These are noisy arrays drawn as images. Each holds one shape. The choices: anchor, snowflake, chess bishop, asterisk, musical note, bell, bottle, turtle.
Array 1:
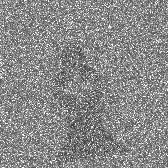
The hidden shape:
chess bishop
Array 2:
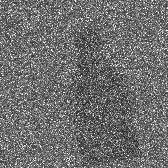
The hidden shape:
bottle
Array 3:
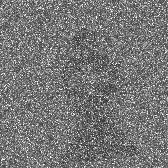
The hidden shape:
chess bishop
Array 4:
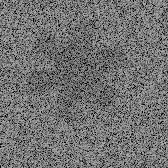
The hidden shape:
asterisk
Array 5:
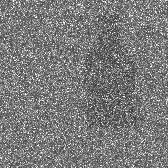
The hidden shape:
bottle
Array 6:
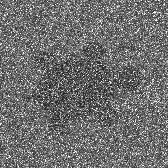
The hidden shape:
turtle
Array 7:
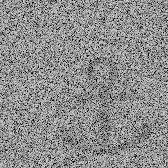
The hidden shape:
anchor
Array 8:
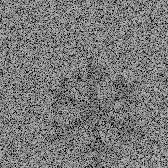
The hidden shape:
snowflake
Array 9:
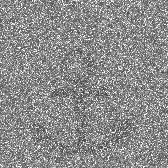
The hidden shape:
anchor
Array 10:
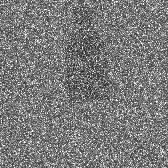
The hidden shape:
bottle
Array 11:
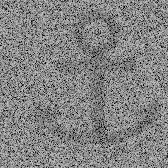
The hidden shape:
anchor
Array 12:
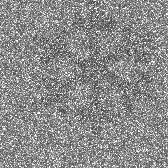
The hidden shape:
snowflake
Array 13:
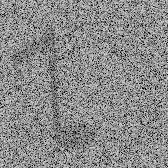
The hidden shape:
musical note
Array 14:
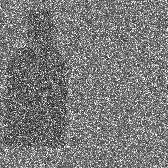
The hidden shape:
bottle
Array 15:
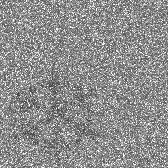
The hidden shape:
snowflake
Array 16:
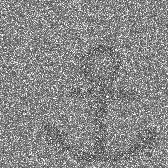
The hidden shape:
anchor
